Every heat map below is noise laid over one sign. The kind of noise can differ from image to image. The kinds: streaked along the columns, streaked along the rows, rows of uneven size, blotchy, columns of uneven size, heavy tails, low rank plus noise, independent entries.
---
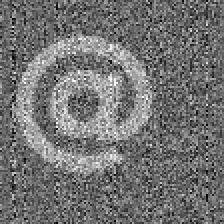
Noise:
columns of uneven size
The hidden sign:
at sign
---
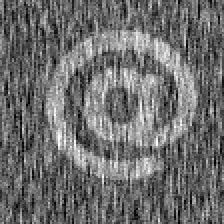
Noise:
streaked along the columns
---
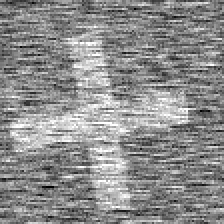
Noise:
streaked along the rows
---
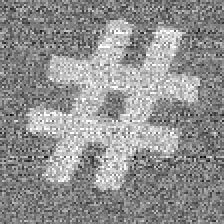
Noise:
rows of uneven size
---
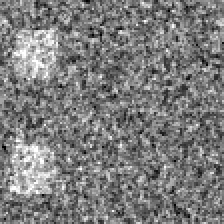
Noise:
blotchy
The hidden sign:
colon
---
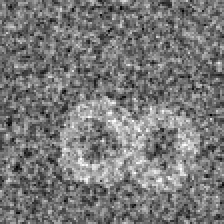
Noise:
blotchy
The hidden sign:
infinity sign
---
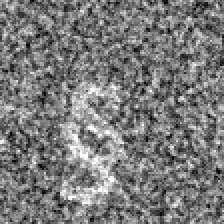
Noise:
blotchy
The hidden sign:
section sign
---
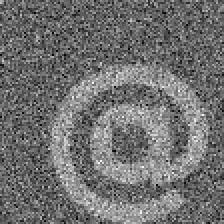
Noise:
independent entries
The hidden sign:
at sign
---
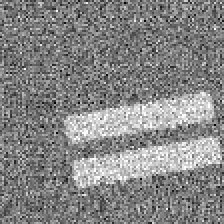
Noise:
low rank plus noise
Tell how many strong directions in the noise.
one
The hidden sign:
equals sign
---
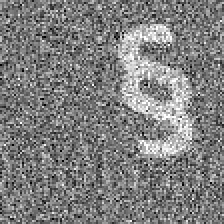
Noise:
low rank plus noise
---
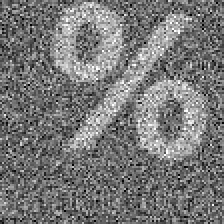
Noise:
low rank plus noise
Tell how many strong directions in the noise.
five to eight
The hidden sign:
percent sign
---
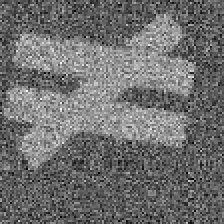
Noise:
low rank plus noise
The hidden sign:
not-equal sign
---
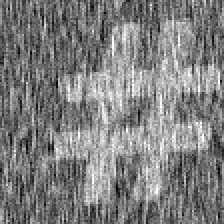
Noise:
streaked along the columns
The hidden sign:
hash sign
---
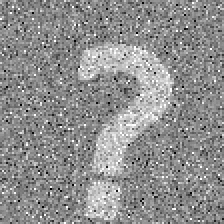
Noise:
heavy tails
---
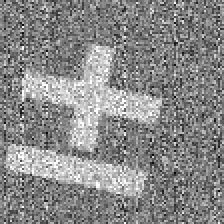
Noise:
columns of uneven size
